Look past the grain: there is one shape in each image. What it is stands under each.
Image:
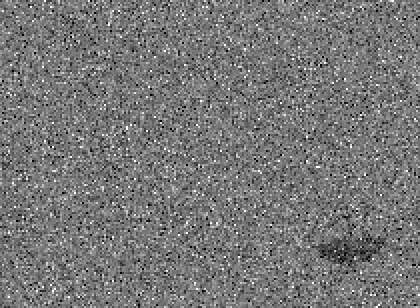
umbrella
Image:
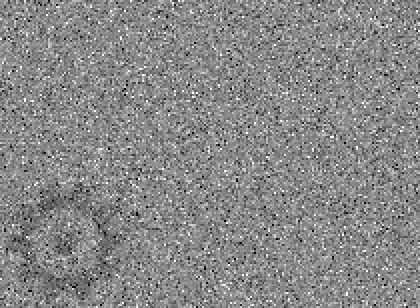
gear
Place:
bottom left
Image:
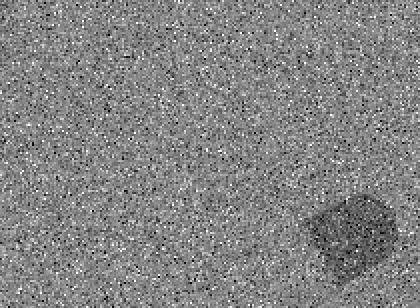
ghost
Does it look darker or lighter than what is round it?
darker
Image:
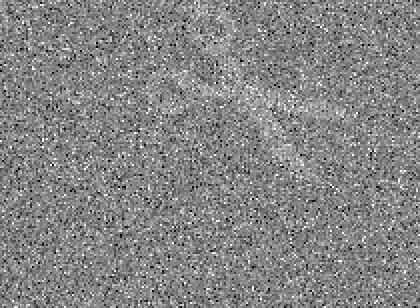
pair of scissors
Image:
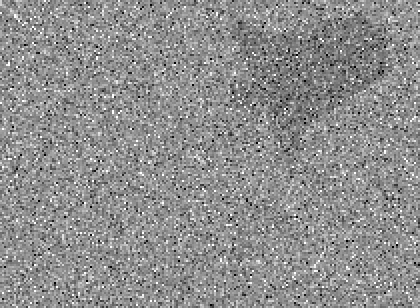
bell
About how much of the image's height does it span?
half
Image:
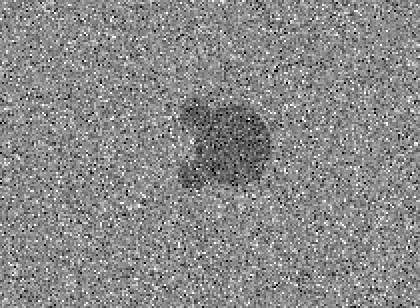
bear's head
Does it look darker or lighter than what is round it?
darker
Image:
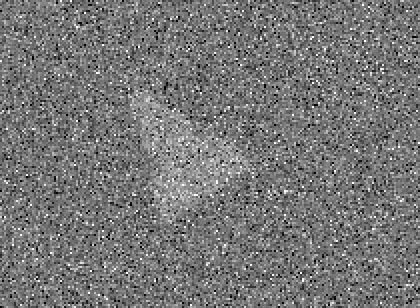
chess pawn
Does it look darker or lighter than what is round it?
lighter
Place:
centre
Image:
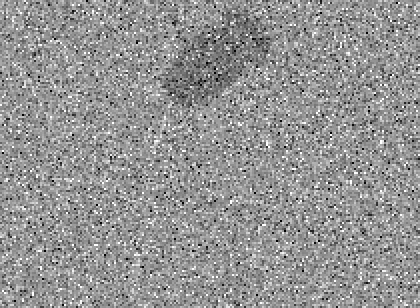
footprint
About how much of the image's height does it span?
a third
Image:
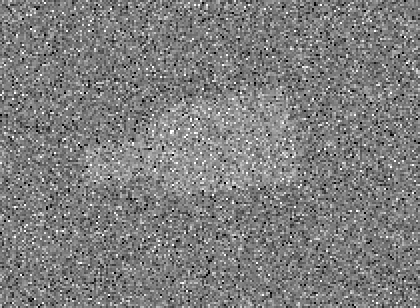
bottle
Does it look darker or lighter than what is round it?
lighter
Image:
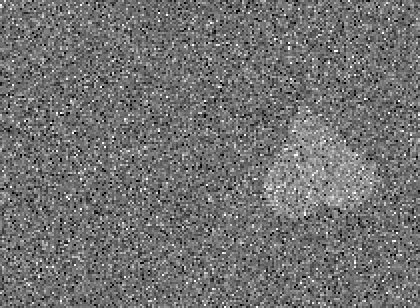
heart
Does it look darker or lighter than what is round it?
lighter
